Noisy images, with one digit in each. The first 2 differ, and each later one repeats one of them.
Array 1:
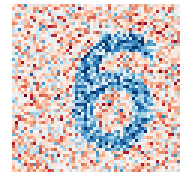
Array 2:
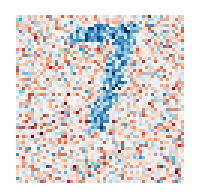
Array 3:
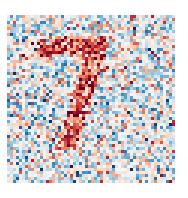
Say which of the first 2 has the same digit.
2
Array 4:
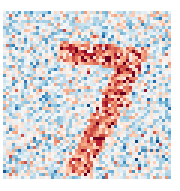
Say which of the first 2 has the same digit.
2
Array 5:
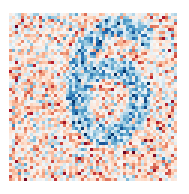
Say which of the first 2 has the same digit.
1
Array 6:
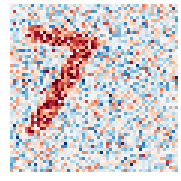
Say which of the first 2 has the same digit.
2
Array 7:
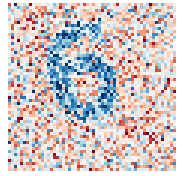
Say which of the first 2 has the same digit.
1
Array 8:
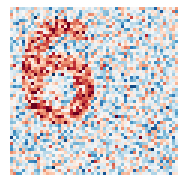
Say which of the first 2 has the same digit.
1
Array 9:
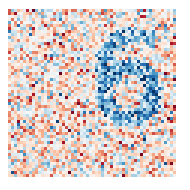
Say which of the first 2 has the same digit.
1
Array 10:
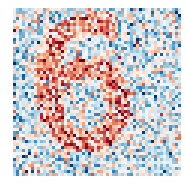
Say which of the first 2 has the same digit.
1
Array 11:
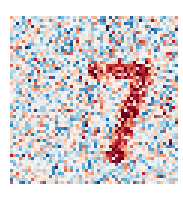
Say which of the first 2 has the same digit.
2
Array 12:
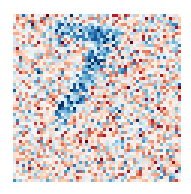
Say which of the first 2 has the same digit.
2
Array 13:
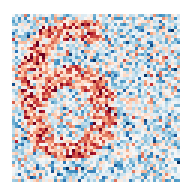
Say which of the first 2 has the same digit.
1
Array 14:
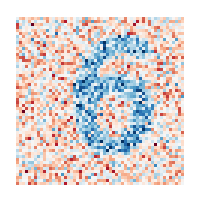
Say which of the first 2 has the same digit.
1
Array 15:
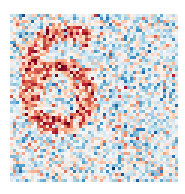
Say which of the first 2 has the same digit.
1
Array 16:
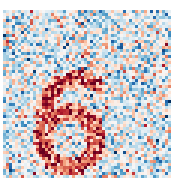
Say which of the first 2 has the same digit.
1
